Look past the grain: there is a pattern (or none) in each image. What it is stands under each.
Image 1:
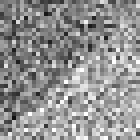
a sharp edge
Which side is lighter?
bottom right
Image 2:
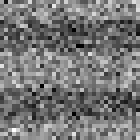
horizontal stripes
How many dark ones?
2
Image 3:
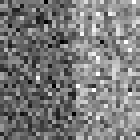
a sharp edge
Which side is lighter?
right
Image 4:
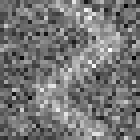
a wavy band
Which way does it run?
top to bottom
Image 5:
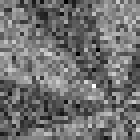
spokes from one point
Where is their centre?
bottom right
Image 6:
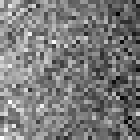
a smooth slope
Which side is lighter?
left
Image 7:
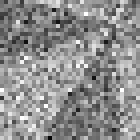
spokes from one point
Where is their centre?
top right
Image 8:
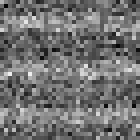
horizontal stripes
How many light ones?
3
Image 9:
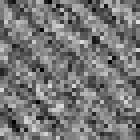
diagonal stripes
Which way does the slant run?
top left to bottom right
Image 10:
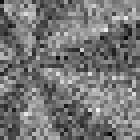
spokes from one point
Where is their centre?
middle left
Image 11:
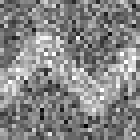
a wavy band
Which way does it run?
left to right
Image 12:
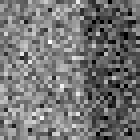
a sharp edge
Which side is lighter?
left
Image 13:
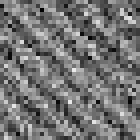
diagonal stripes
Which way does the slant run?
top left to bottom right
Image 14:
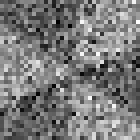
spokes from one point
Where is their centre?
centre
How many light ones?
3
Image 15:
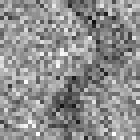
a wavy band
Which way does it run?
top to bottom
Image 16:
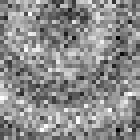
rings round one point
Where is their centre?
top middle
